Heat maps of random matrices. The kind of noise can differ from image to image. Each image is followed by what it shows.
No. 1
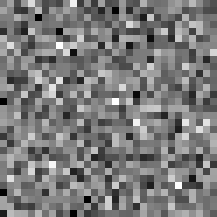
independent entries
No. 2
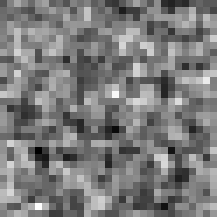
blotchy
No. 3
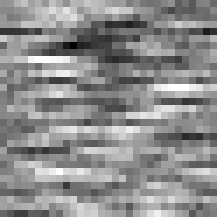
streaked along the rows
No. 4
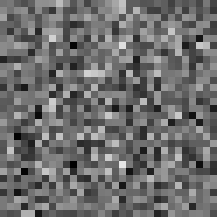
low rank plus noise
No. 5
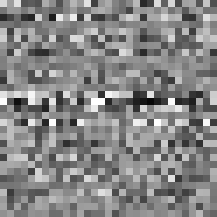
rows of uneven size
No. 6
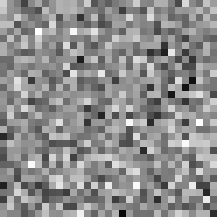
independent entries
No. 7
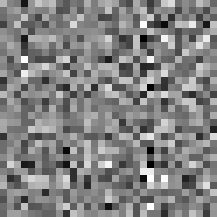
low rank plus noise
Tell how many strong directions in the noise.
two
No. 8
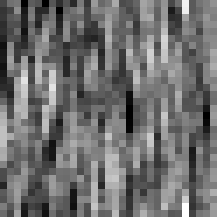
streaked along the columns
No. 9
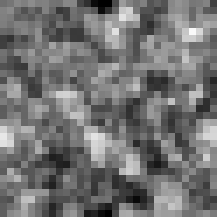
blotchy
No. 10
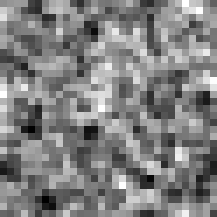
blotchy
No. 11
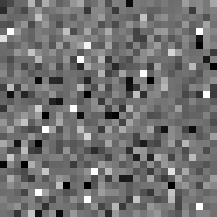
heavy tails
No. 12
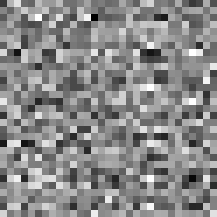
low rank plus noise
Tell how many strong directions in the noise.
two
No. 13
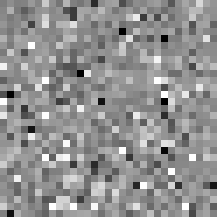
heavy tails
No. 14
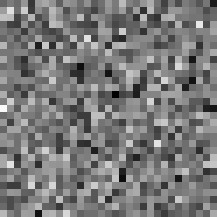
independent entries
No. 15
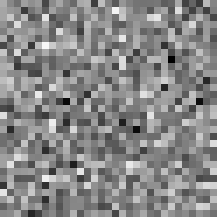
independent entries
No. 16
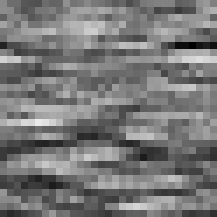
streaked along the rows
